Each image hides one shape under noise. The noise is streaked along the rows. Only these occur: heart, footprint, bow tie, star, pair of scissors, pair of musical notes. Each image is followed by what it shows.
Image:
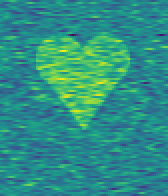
heart
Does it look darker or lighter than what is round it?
lighter
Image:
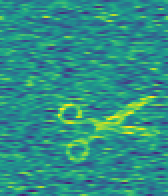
pair of scissors
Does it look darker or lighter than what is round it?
lighter
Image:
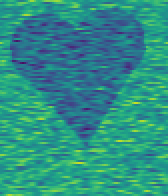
heart
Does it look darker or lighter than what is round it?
darker
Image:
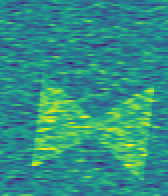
bow tie
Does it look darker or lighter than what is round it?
lighter
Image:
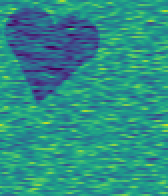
heart
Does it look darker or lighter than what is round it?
darker
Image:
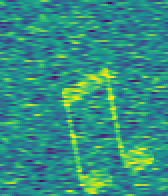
pair of musical notes
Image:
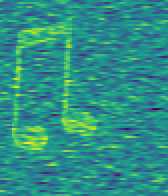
pair of musical notes
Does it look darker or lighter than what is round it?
lighter
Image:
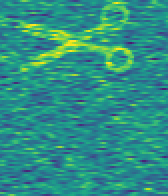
pair of scissors
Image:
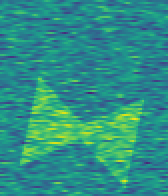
bow tie
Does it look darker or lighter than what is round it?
lighter
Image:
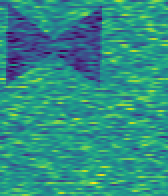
bow tie
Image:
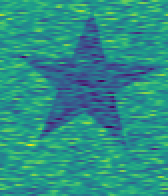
star
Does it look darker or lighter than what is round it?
darker
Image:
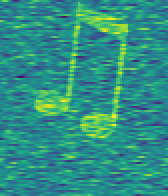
pair of musical notes
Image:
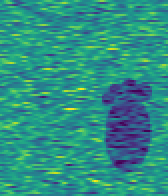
footprint
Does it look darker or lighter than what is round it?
darker
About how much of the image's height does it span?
half
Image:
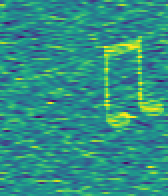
pair of musical notes
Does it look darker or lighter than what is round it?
lighter
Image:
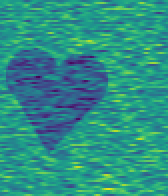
heart
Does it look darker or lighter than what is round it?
darker
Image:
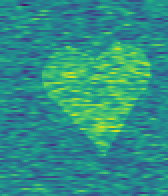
heart
